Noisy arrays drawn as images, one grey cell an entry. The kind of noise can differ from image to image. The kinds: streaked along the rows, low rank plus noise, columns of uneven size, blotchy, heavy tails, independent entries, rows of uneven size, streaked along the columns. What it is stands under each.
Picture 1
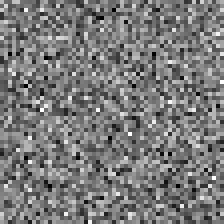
independent entries
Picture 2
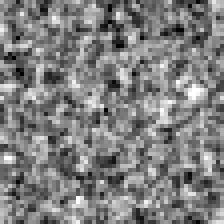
blotchy
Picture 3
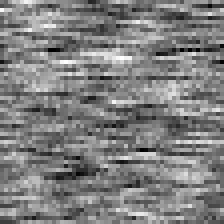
streaked along the rows
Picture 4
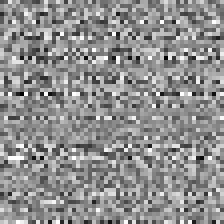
rows of uneven size
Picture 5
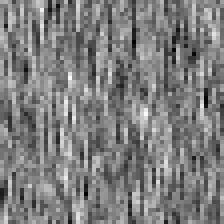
streaked along the columns
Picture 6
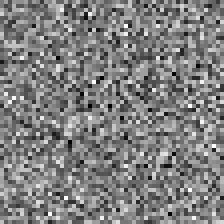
independent entries
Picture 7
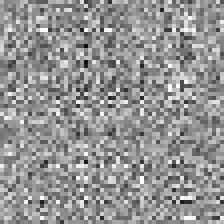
low rank plus noise
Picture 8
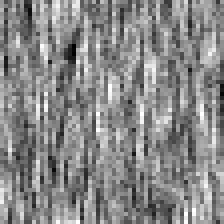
streaked along the columns
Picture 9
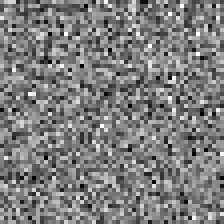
independent entries
